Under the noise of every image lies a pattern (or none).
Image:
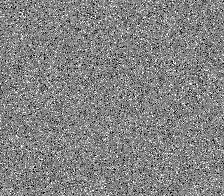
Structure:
only noise
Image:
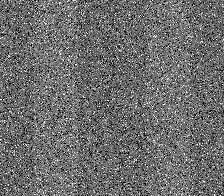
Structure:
vertical stripes
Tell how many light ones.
2
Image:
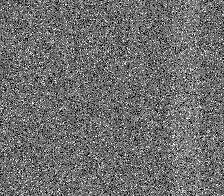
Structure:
one vertical stripe
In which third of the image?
right
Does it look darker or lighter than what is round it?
lighter
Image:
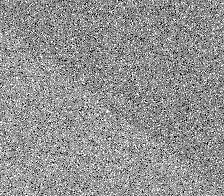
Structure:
a sharp edge
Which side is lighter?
bottom left
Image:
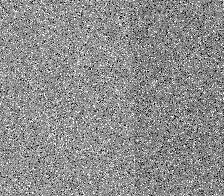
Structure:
a sharp edge
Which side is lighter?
left
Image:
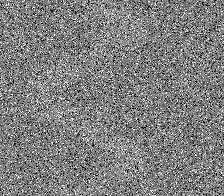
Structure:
a wavy band
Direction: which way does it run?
top to bottom
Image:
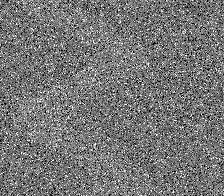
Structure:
a wavy band
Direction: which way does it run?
top to bottom
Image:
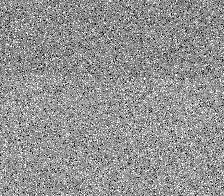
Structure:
a sharp edge
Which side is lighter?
bottom
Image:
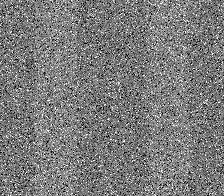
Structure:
vertical stripes
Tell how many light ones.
2
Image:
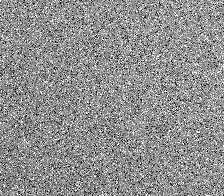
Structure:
a smooth slope
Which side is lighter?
top right
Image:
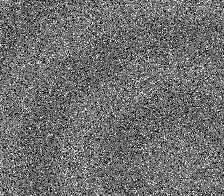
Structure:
rings round one point
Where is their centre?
bottom right
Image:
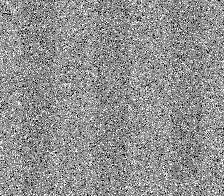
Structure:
vertical stripes
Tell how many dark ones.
3
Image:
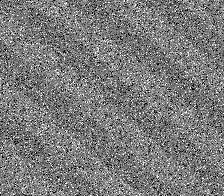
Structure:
diagonal stripes
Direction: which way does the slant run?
top left to bottom right
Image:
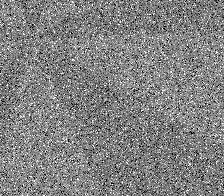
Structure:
spokes from one point
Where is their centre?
top left
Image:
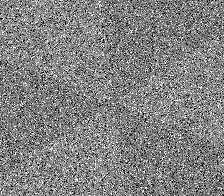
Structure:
spokes from one point
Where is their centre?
centre
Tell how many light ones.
3
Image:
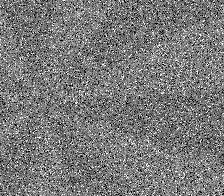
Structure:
spokes from one point
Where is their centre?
middle left
